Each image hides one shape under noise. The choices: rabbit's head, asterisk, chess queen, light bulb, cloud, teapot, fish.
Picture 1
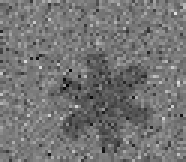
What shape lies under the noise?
asterisk
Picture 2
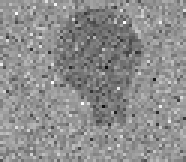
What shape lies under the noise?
light bulb
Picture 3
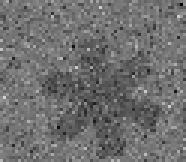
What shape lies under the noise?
asterisk
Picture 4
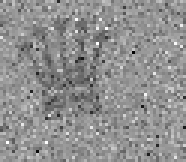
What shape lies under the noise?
chess queen
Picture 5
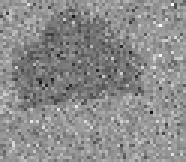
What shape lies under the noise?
cloud
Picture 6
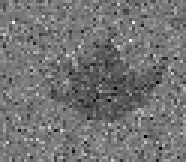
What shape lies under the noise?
teapot
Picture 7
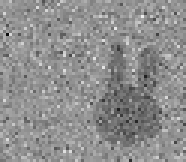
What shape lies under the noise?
rabbit's head
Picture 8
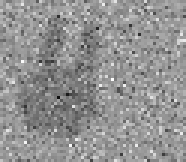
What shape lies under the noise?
rabbit's head
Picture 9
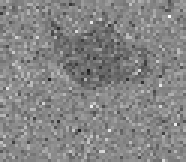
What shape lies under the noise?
teapot
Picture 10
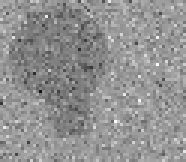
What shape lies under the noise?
light bulb
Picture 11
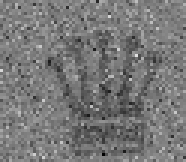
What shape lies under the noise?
chess queen
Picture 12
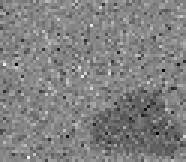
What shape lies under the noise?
cloud
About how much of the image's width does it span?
half
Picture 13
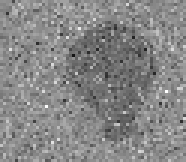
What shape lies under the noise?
light bulb
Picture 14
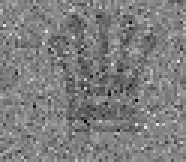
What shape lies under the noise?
chess queen
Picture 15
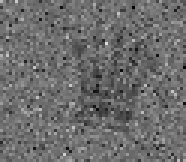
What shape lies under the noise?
chess queen
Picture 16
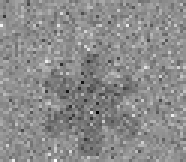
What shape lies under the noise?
asterisk
